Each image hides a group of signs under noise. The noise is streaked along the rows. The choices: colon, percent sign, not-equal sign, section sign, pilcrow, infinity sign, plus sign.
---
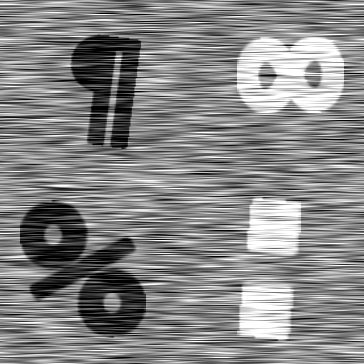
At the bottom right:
colon
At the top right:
infinity sign
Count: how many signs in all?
4
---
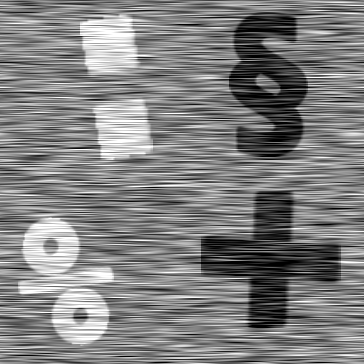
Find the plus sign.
bottom right
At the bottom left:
percent sign
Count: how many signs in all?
4
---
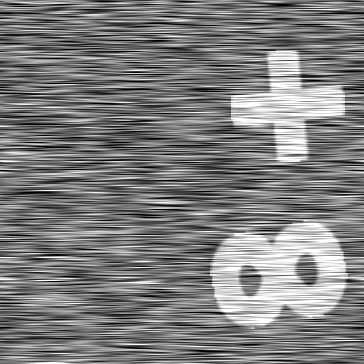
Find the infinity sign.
bottom right
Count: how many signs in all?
2
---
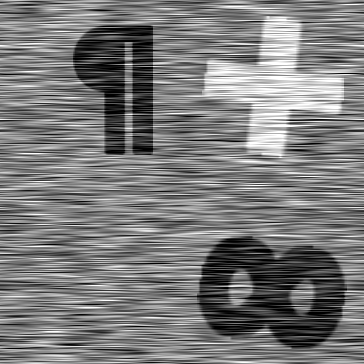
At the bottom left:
nothing
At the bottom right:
infinity sign
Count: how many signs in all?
3
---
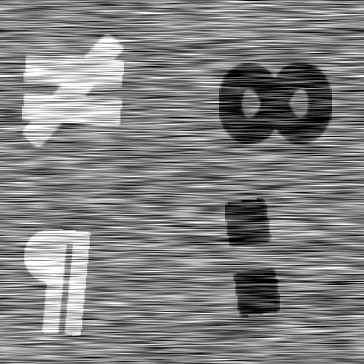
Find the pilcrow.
bottom left
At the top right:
infinity sign
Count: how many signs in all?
4
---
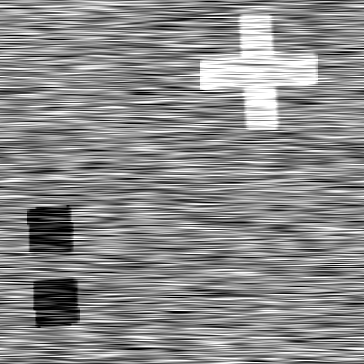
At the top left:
nothing
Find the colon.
bottom left
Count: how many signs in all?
2
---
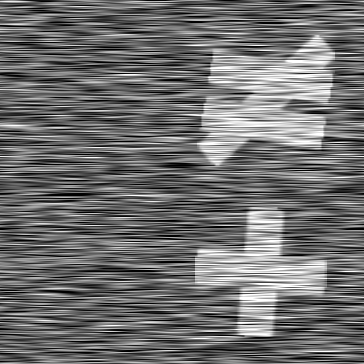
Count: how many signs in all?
2
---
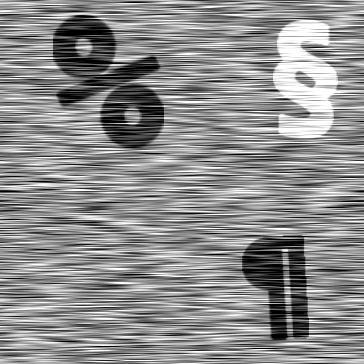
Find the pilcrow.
bottom right
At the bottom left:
nothing
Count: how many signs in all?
3
